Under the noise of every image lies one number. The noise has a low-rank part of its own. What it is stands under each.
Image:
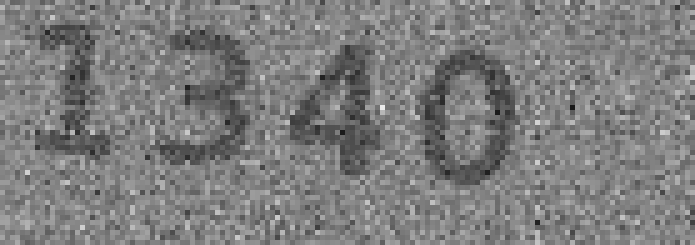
1340
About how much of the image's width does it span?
two thirds
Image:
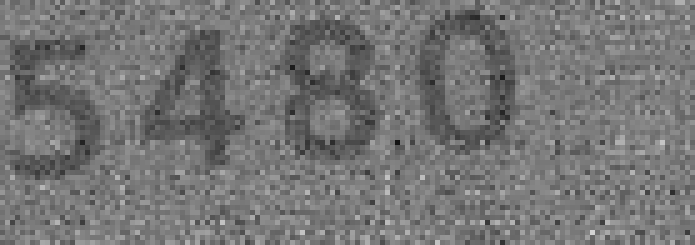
5480
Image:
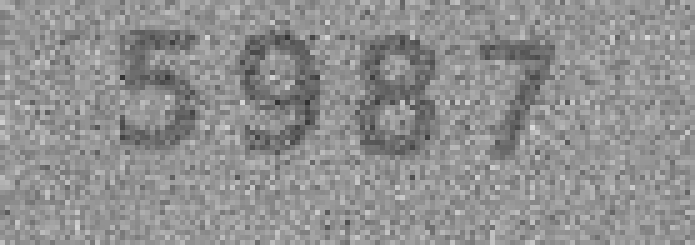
5987
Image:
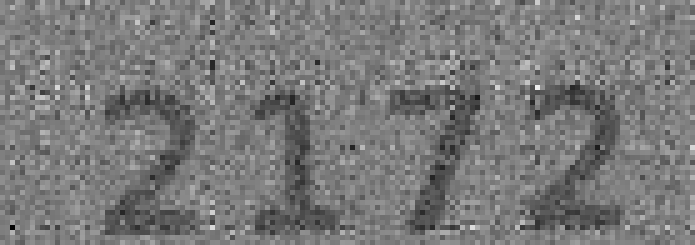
2172
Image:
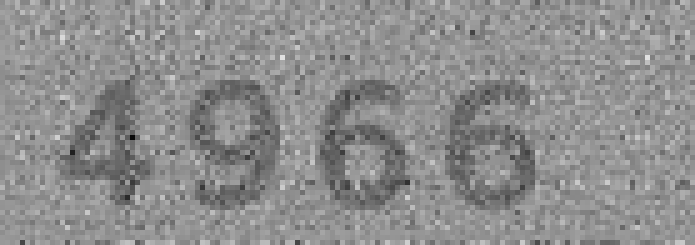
4966
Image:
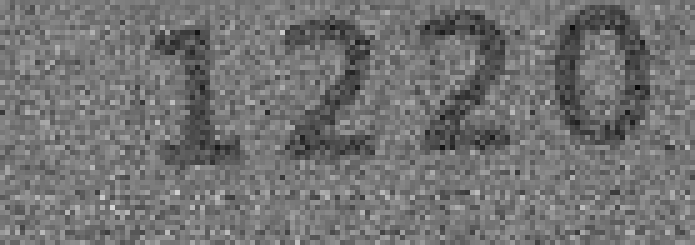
1220
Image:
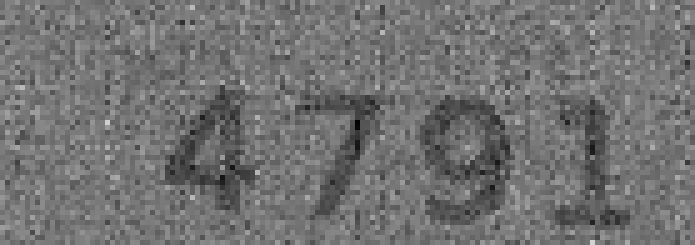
4791
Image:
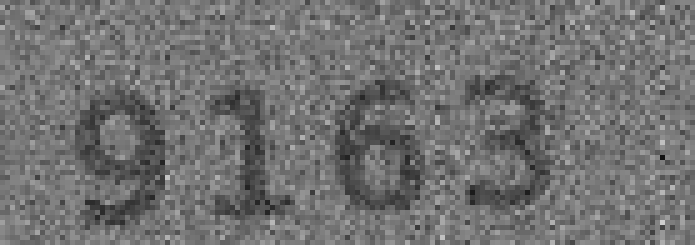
9163
